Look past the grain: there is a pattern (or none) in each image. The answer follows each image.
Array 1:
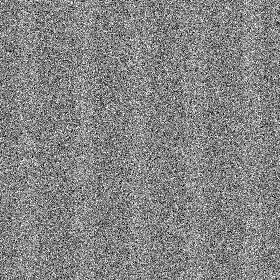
vertical stripes
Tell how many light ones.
5
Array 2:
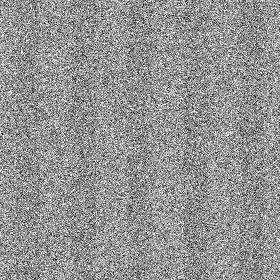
vertical stripes
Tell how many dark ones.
5
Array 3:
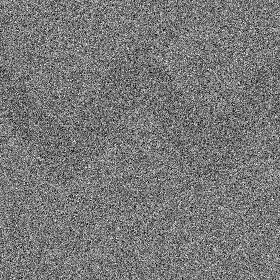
a wavy band
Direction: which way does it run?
left to right
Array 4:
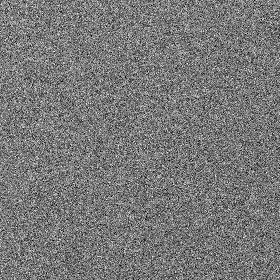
a smooth slope
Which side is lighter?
top left
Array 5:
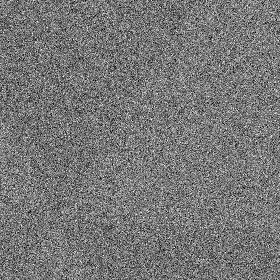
spokes from one point
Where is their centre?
bottom left
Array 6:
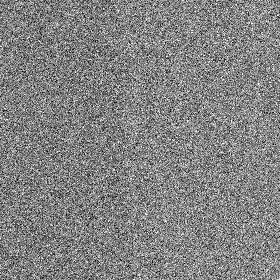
a sharp edge
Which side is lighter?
right
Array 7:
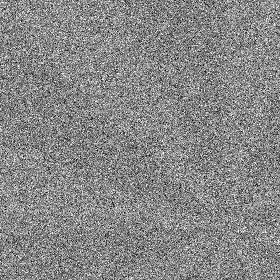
spokes from one point
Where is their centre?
bottom right
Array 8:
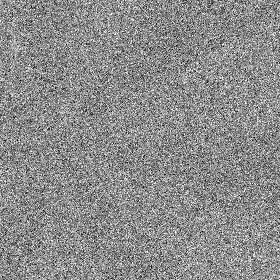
spokes from one point
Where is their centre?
middle left
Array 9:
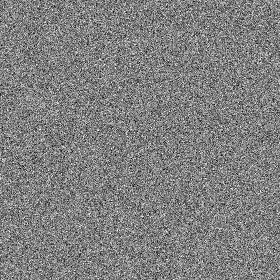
only noise
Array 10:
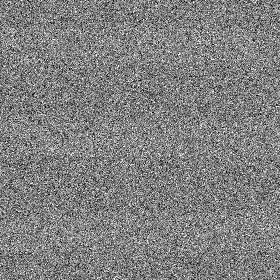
horizontal stripes
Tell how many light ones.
3
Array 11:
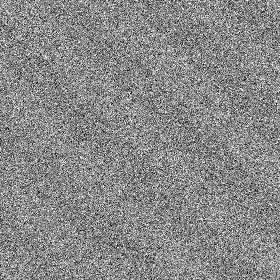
diagonal stripes
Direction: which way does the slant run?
top left to bottom right
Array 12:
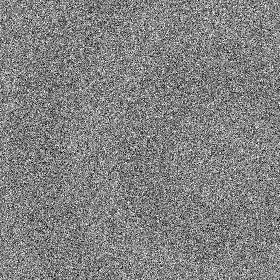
rings round one point
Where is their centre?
middle right
